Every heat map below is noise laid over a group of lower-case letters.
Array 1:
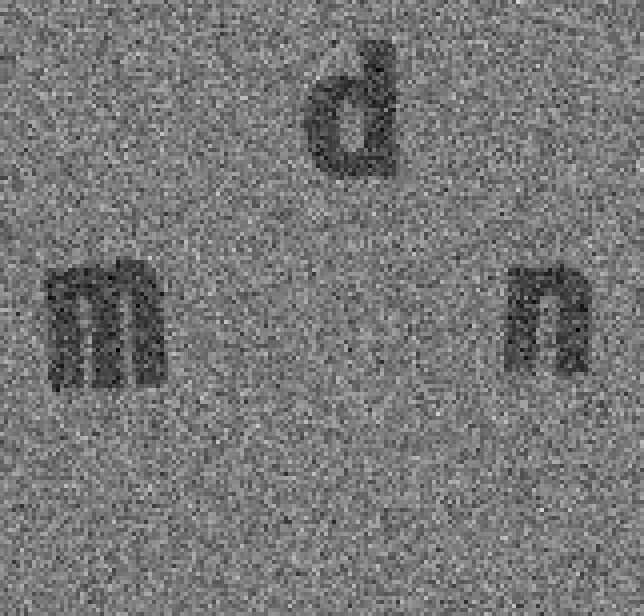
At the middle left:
m
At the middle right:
n
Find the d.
top middle
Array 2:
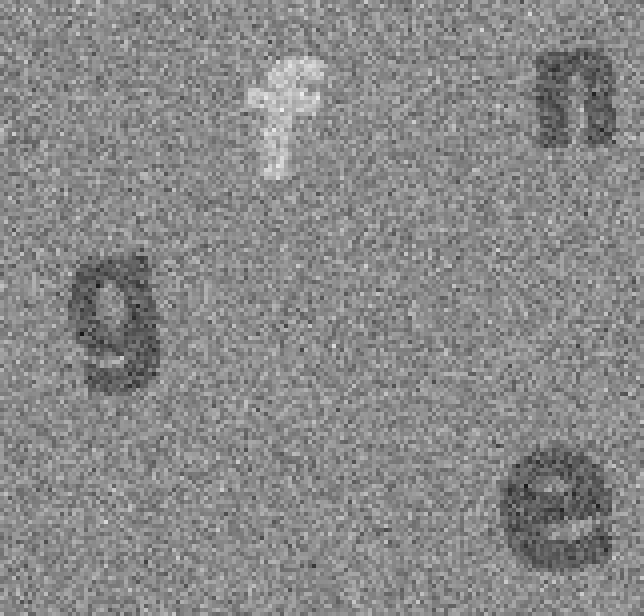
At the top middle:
f
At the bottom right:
e
